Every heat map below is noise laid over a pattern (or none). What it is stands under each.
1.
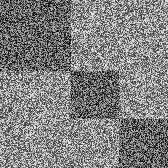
blocks along the diagonal
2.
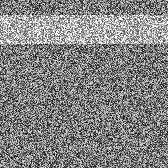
one band of rows
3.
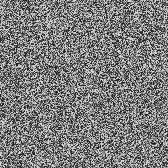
only noise
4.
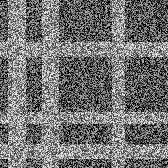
bands of rows crossing bands of columns
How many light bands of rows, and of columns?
3 and 3
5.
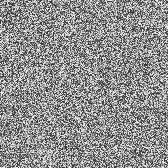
only noise
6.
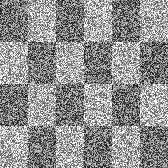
a checkerboard
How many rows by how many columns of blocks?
4 by 6
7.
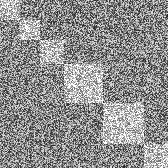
blocks along the diagonal
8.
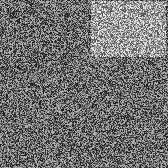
one block
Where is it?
top right
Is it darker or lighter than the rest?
lighter
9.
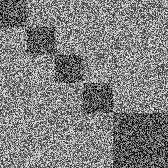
blocks along the diagonal
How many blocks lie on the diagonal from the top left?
5
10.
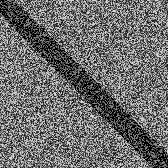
a diagonal band
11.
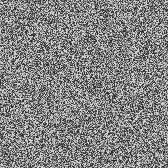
only noise
